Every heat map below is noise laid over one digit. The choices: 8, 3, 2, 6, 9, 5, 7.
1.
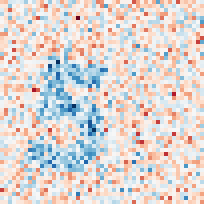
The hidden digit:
5
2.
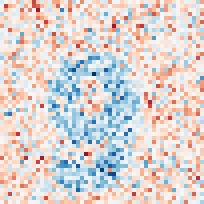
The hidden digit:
9
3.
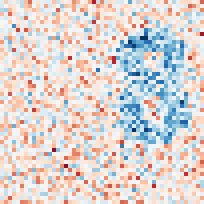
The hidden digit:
8
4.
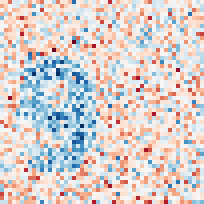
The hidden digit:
9
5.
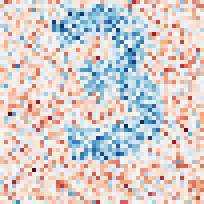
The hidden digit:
3
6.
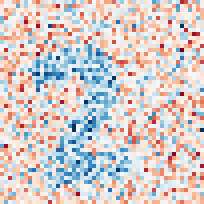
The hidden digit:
2
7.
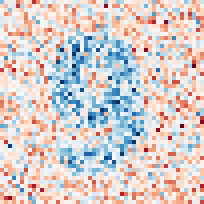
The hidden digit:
9
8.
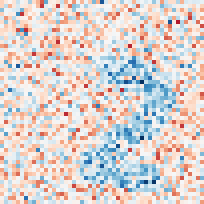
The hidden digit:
2
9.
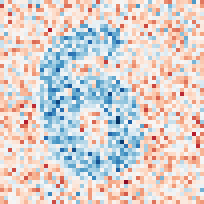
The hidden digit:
6
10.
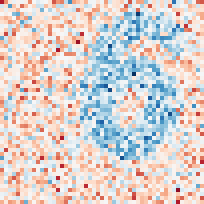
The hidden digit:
6
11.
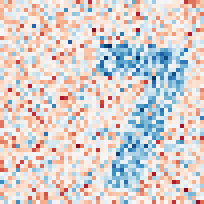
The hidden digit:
7
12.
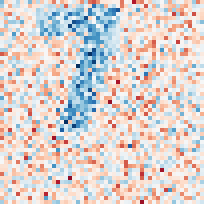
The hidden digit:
7
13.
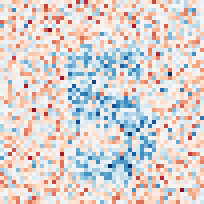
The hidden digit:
5
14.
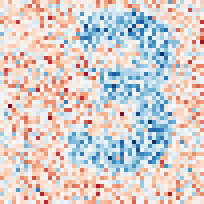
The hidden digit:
3
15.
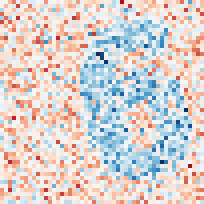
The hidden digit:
6
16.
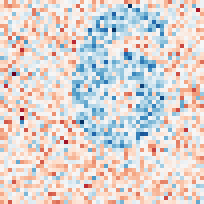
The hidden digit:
6
